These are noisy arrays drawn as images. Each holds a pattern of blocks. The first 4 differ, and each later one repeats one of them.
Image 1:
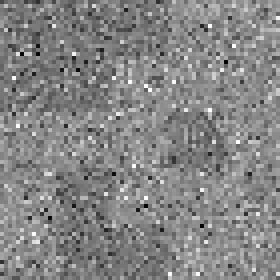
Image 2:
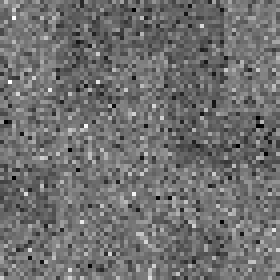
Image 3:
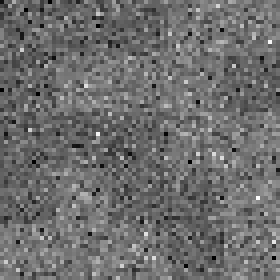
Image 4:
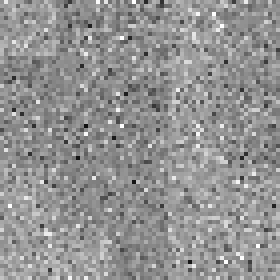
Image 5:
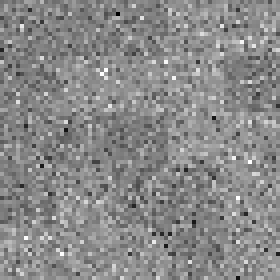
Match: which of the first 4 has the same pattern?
3
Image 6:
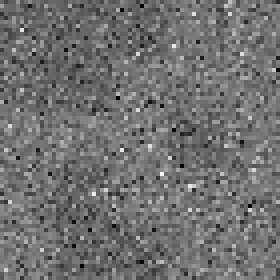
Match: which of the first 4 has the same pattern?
1
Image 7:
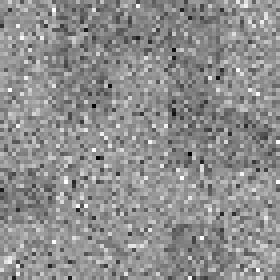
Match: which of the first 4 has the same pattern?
2
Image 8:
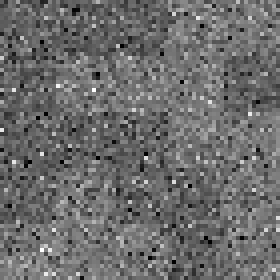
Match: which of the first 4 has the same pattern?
3
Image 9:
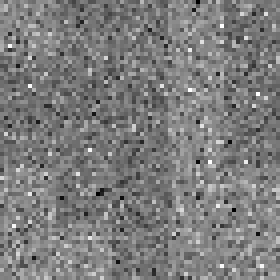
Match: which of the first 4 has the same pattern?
4
